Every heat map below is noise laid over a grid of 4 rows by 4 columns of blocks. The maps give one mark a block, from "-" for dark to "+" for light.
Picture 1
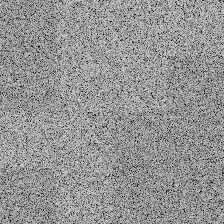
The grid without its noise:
- + + +
- + + -
+ + - -
- + - -
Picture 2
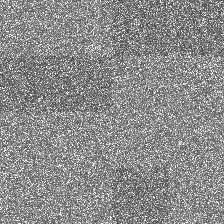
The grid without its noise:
+ + - -
- - + +
+ + + +
+ + - +
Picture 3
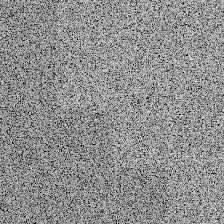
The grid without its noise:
- + + +
- + + +
- - + +
- - - +
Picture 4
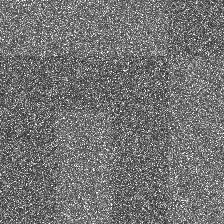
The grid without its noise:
+ + + -
- - - +
- + - +
- + - +
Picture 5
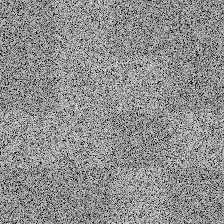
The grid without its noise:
- + - -
- + + -
+ + - +
- - + -
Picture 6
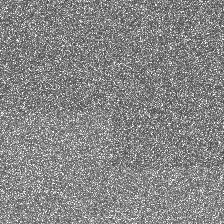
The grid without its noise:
- - - -
- - - -
+ + - -
+ + + +
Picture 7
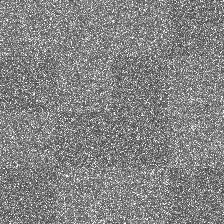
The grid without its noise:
+ + + -
- + - +
+ - - +
- + + -
